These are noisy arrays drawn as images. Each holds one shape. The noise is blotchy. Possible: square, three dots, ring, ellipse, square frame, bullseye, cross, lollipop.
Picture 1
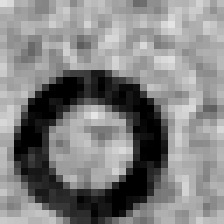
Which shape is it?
ring
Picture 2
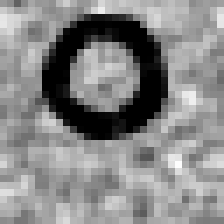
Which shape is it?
ring
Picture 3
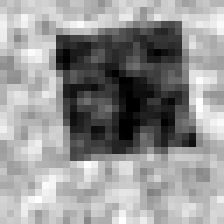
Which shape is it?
square
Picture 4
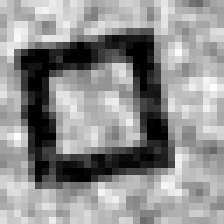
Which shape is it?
square frame
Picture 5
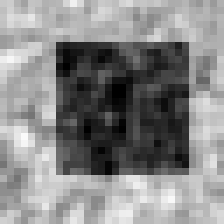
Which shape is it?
square
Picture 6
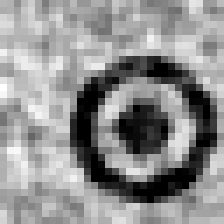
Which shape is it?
bullseye
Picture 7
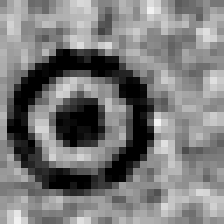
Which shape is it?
bullseye
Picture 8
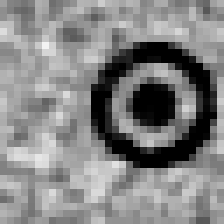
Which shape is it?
bullseye
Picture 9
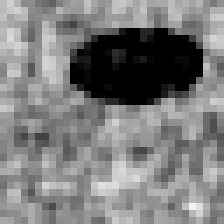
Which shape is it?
ellipse
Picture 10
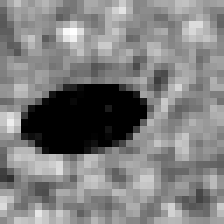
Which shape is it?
ellipse
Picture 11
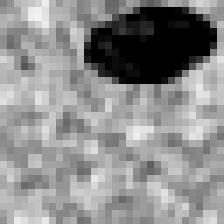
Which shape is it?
ellipse
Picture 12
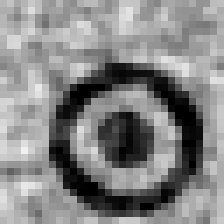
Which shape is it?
bullseye
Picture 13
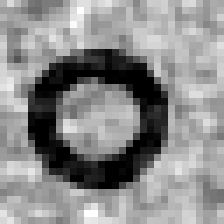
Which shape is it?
ring
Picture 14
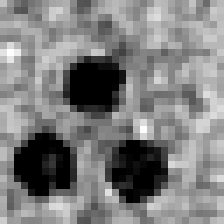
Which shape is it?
three dots
